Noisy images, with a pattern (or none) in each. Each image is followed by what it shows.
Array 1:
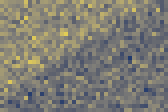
a sharp edge
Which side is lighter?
top left
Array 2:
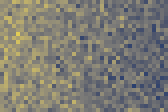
a smooth slope
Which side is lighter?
left
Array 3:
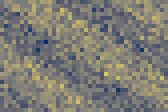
diagonal stripes
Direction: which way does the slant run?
top left to bottom right
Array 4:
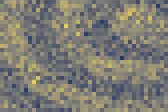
rings round one point
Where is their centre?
top right
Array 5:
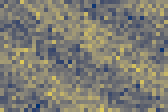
diagonal stripes
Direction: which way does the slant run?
top left to bottom right
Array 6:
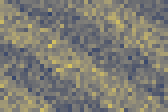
diagonal stripes
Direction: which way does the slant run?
top left to bottom right
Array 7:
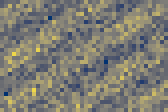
diagonal stripes
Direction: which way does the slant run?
bottom left to top right
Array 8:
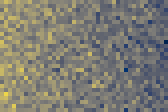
a smooth slope
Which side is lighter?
left
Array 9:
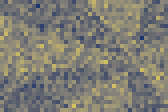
spokes from one point
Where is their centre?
middle right
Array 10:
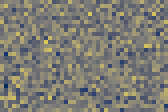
only noise
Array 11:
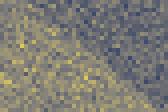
a sharp edge
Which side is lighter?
bottom left
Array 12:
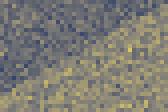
a sharp edge
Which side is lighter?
bottom right
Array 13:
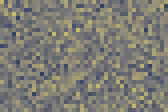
only noise
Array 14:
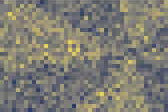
spokes from one point
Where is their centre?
middle right
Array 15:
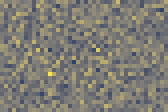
only noise
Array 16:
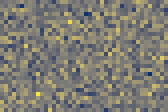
only noise
